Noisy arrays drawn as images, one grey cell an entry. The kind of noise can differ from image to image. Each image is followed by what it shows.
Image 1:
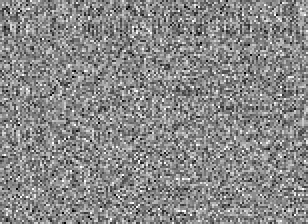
low rank plus noise
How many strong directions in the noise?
five to eight
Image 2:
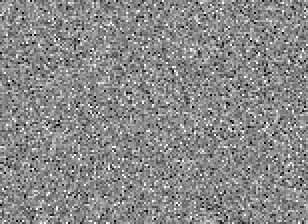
heavy tails
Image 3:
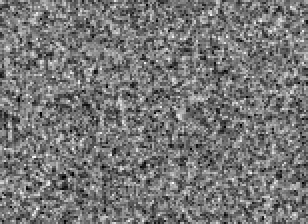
blotchy
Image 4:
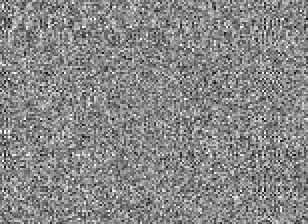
low rank plus noise
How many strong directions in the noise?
one
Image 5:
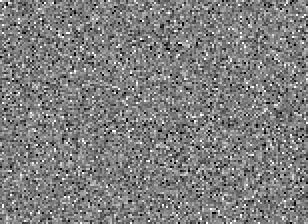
heavy tails
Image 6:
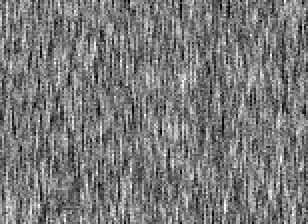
streaked along the columns
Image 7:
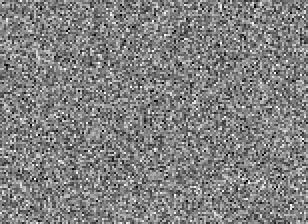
independent entries
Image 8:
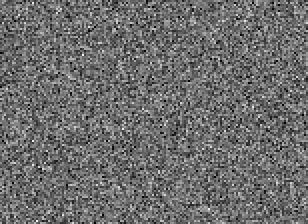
independent entries
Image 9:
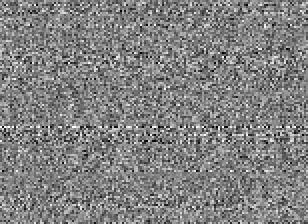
rows of uneven size
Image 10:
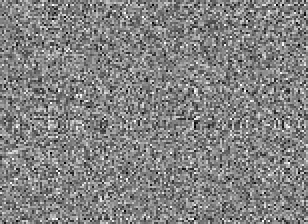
low rank plus noise
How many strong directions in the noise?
one
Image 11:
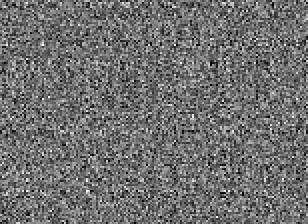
low rank plus noise
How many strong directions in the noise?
three or four
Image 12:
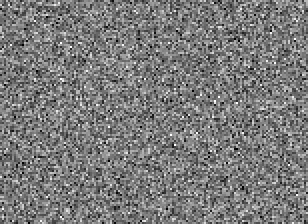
independent entries
